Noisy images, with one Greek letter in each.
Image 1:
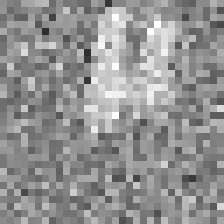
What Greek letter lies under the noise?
mu
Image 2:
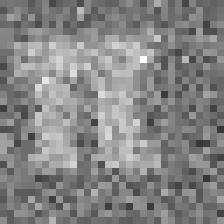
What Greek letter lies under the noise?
pi
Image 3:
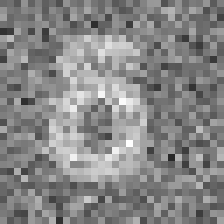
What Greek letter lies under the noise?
delta
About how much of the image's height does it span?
two thirds
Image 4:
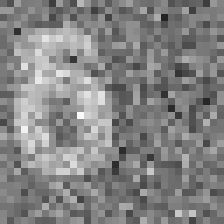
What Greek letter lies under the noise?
delta
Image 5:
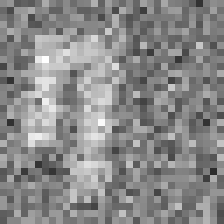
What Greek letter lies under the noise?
eta
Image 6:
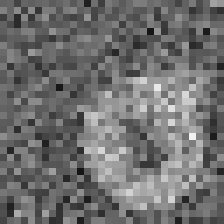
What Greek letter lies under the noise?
sigma
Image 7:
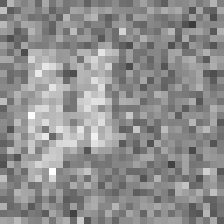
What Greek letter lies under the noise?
mu
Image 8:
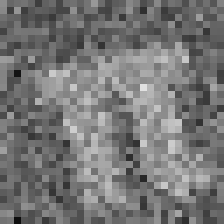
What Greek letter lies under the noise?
pi
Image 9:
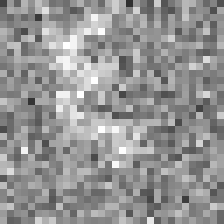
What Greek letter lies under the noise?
xi
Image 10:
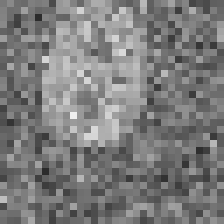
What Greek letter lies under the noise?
theta
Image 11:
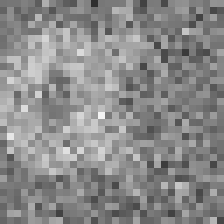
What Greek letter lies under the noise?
alpha
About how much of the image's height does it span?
two thirds
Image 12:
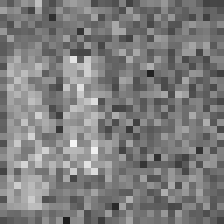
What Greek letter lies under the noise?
mu
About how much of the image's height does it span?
two thirds
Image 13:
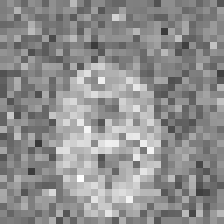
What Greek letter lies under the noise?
theta
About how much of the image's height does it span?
two thirds
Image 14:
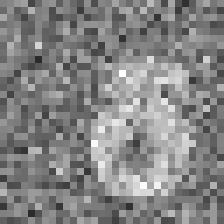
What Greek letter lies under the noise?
delta
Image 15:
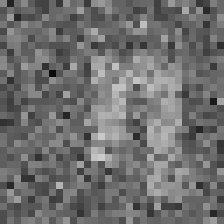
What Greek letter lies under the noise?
eta
